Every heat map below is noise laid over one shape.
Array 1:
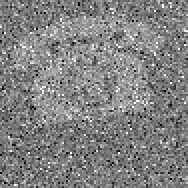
telephone
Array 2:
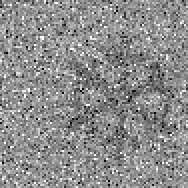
snowflake
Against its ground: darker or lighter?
darker
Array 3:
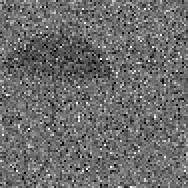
umbrella
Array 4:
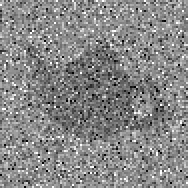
teapot
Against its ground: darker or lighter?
darker
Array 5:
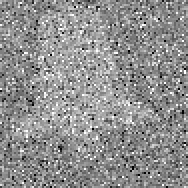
bell
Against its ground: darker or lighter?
lighter
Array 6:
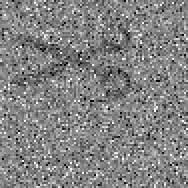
pair of scissors
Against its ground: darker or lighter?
darker
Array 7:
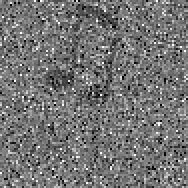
pair of musical notes
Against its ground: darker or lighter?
darker
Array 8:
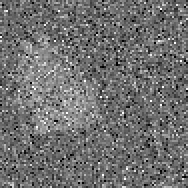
chess knight
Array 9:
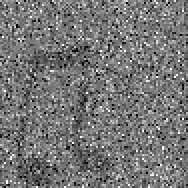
pair of musical notes
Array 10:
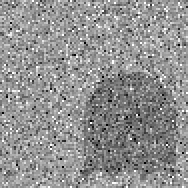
ghost
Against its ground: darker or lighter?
darker
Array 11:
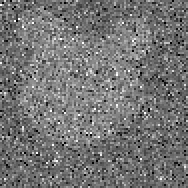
bear's head
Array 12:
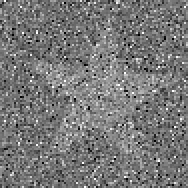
star
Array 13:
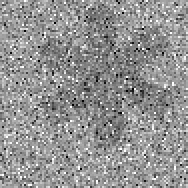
asterisk
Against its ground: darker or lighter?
darker
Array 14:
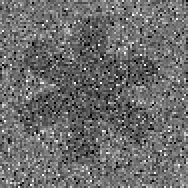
asterisk
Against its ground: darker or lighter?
darker
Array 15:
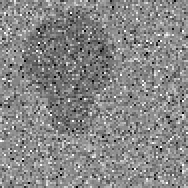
light bulb
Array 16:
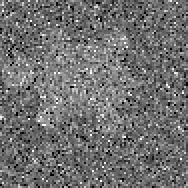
turtle
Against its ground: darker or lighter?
lighter
